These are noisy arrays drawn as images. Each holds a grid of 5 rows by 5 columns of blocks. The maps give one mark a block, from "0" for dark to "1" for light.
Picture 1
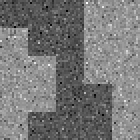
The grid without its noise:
0 0 0 1 1
1 0 0 1 1
1 1 0 1 1
1 1 0 0 1
1 0 0 0 1
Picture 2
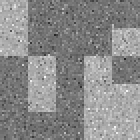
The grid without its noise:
1 0 0 0 0
1 0 0 0 1
0 1 0 1 0
0 1 0 1 1
0 0 0 1 1
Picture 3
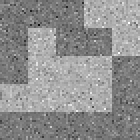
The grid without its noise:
0 0 0 1 1
0 1 0 0 1
0 1 1 1 0
1 1 1 1 0
0 0 0 0 0
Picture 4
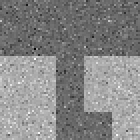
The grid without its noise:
0 0 0 0 0
0 0 0 0 0
1 1 0 1 1
1 1 0 1 1
1 1 0 0 1
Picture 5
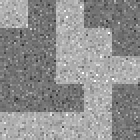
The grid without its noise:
1 0 1 0 0
0 0 1 1 0
0 0 1 1 1
0 0 0 1 0
1 1 1 1 0
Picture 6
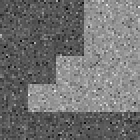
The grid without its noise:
0 0 0 1 1
0 0 0 1 1
0 0 1 1 1
0 1 1 1 1
0 0 0 0 0
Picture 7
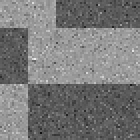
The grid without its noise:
1 1 0 0 0
0 1 1 1 1
0 1 1 1 1
1 0 0 0 0
1 0 0 0 0
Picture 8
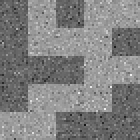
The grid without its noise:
0 1 0 1 1
0 1 1 1 0
0 0 0 1 1
0 1 1 1 0
1 1 0 0 0
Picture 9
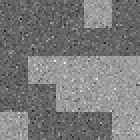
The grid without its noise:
0 0 0 1 0
0 0 0 0 0
0 1 1 1 1
0 0 1 1 1
1 0 0 0 1
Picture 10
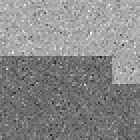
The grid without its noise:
1 1 1 1 1
1 1 1 1 1
0 0 0 0 1
0 0 0 0 0
0 0 0 0 0
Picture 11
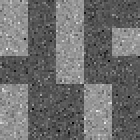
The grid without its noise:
1 0 1 0 0
1 0 1 0 1
0 0 1 0 0
1 0 0 1 0
1 0 0 1 0
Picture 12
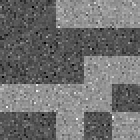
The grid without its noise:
0 0 1 1 1
0 0 0 0 0
0 0 0 1 1
1 1 1 1 0
0 0 1 0 1
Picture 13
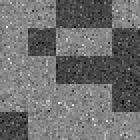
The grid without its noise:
1 1 0 0 1
1 0 1 1 0
1 1 0 0 0
1 1 1 1 0
0 1 1 1 1
